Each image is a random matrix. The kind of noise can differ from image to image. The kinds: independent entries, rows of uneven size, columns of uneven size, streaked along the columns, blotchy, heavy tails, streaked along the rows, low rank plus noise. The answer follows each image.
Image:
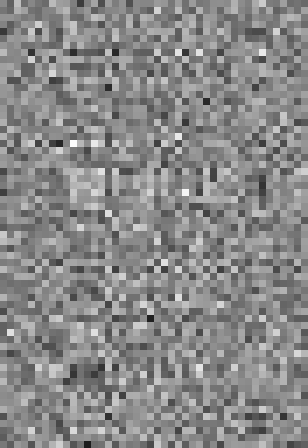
low rank plus noise
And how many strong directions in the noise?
one
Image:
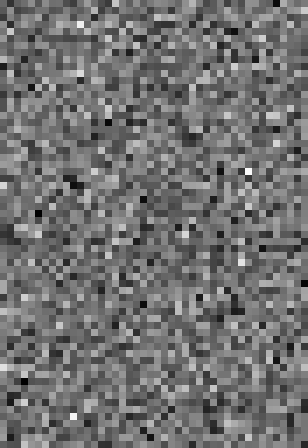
independent entries
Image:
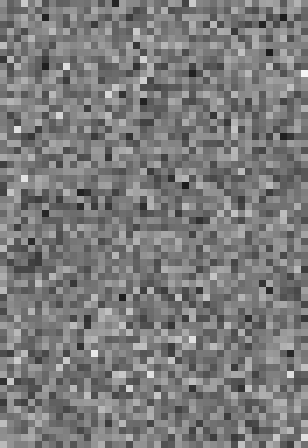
independent entries
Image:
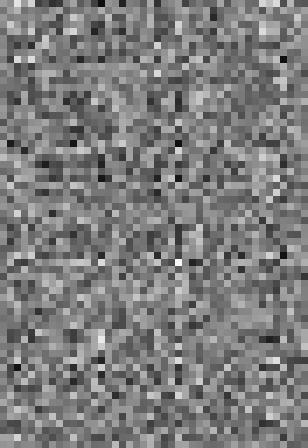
low rank plus noise
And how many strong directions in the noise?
two
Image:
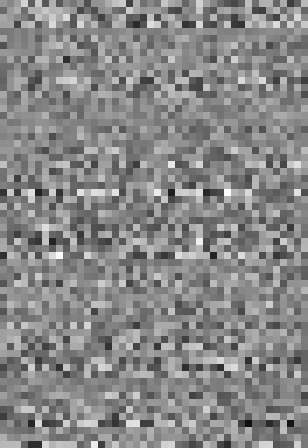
rows of uneven size
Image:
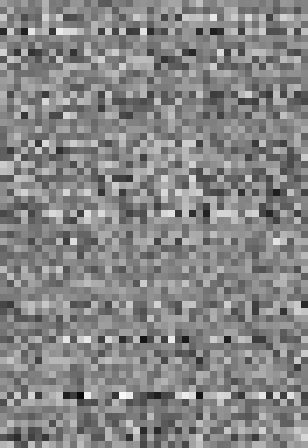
rows of uneven size
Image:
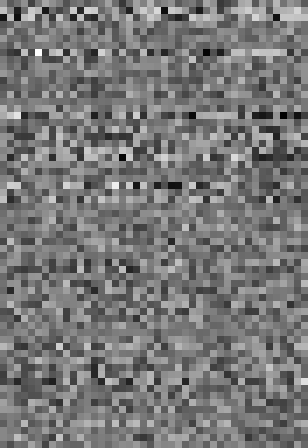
rows of uneven size
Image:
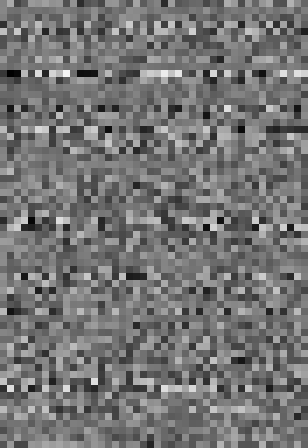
rows of uneven size
